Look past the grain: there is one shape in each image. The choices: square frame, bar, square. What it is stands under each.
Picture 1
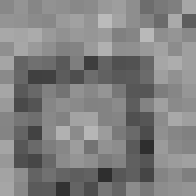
square frame
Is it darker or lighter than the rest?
darker
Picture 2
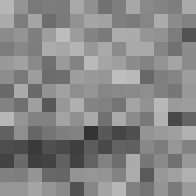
bar
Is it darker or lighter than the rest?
darker
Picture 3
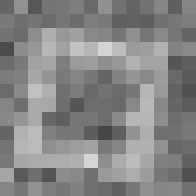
square frame
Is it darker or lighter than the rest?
lighter
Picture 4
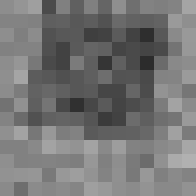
square
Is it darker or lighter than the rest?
darker
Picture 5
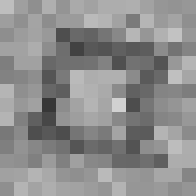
square frame
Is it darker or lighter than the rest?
darker
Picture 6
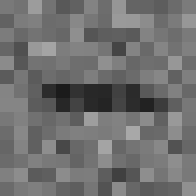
bar
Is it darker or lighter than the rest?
darker
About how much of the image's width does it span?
two thirds
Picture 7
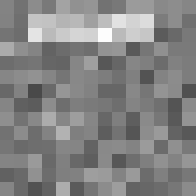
bar
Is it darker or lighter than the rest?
lighter
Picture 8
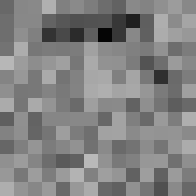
bar
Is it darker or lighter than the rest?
darker
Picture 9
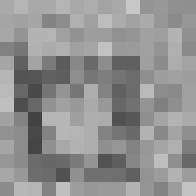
square frame
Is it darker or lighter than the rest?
darker
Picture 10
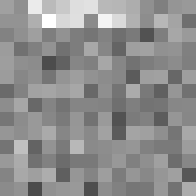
bar
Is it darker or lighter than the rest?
lighter
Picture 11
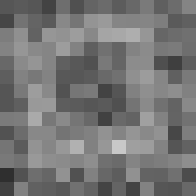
square frame
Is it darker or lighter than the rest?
lighter
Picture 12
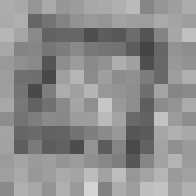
square frame
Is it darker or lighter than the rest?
darker
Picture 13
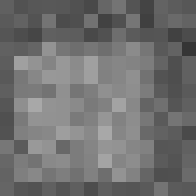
square
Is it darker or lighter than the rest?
lighter
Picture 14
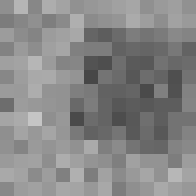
square
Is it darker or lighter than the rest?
darker
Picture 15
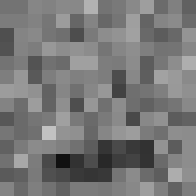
bar
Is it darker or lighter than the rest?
darker
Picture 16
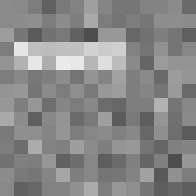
bar
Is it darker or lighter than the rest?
lighter
